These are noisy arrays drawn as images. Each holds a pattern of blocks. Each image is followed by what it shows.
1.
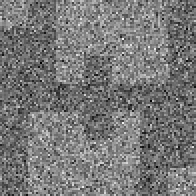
the same after a half turn
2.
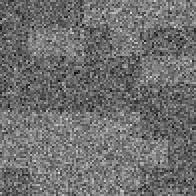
no symmetry
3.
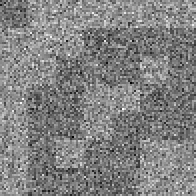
mirrored about the diagonal from the top left
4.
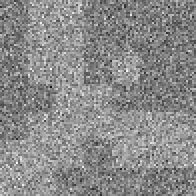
mirrored about the diagonal from the bottom left
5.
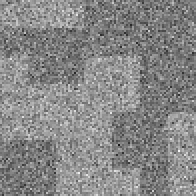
mirrored about the diagonal from the bottom left
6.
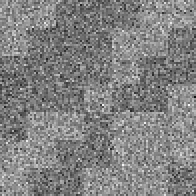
mirrored about the diagonal from the top left
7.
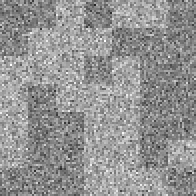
no symmetry
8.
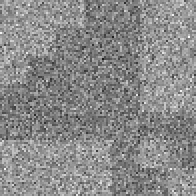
mirrored about the diagonal from the top left
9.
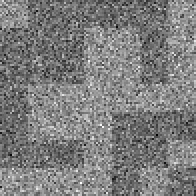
mirrored about the diagonal from the top left
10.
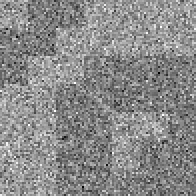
mirrored about the diagonal from the top left
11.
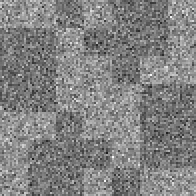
the same after a half turn
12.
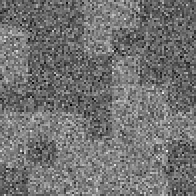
no symmetry
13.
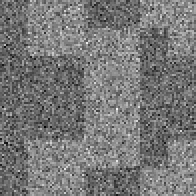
top and bottom mirror each other
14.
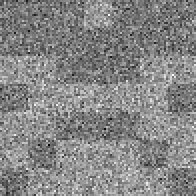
left and right mirror each other
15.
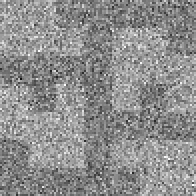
the same after a half turn
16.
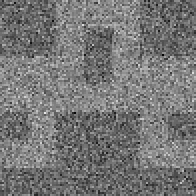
left and right mirror each other
